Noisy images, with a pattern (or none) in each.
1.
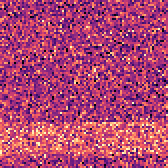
one horizontal stripe
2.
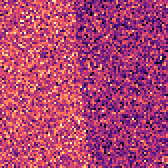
a sharp edge
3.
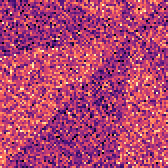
spokes from one point
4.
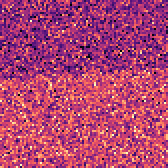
a sharp edge
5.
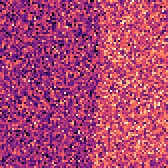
a sharp edge
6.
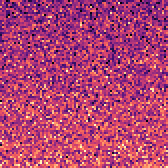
a smooth slope
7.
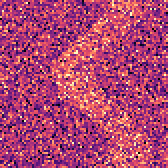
a wavy band
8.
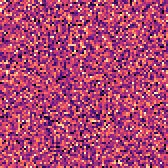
only noise
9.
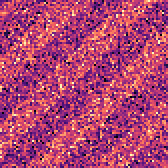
diagonal stripes
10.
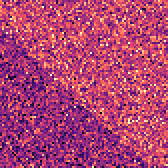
a sharp edge
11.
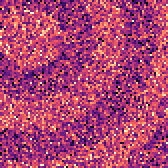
rings round one point
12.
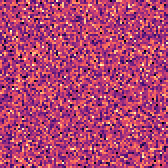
only noise
